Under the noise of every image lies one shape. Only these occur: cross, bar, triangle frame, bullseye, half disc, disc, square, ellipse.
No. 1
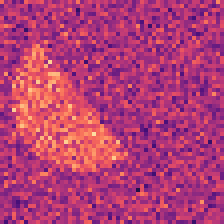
light half disc
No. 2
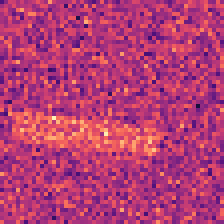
light bar
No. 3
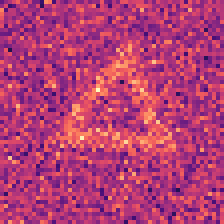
light triangle frame
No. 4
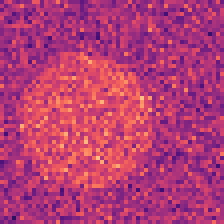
light disc
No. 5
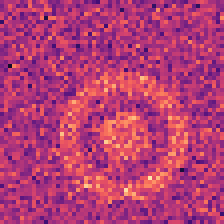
light bullseye
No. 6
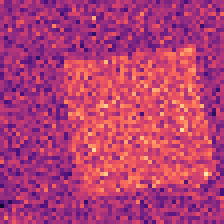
light square
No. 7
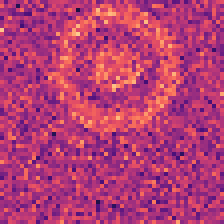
light bullseye
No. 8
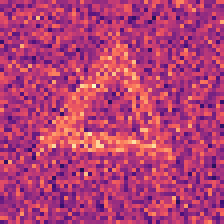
light triangle frame
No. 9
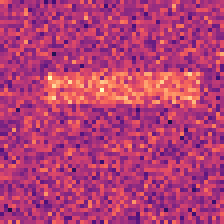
light bar
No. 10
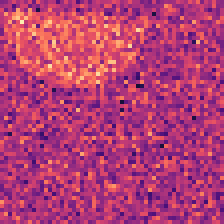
light half disc
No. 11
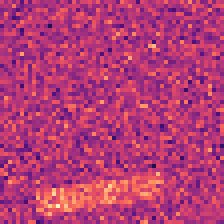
light bar
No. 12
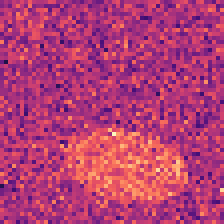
light ellipse
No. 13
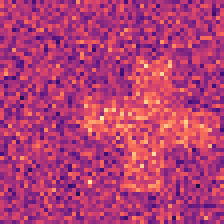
light cross
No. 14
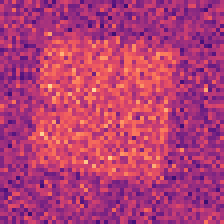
light square
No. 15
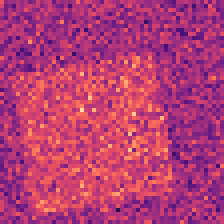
light square
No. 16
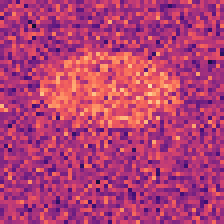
light ellipse
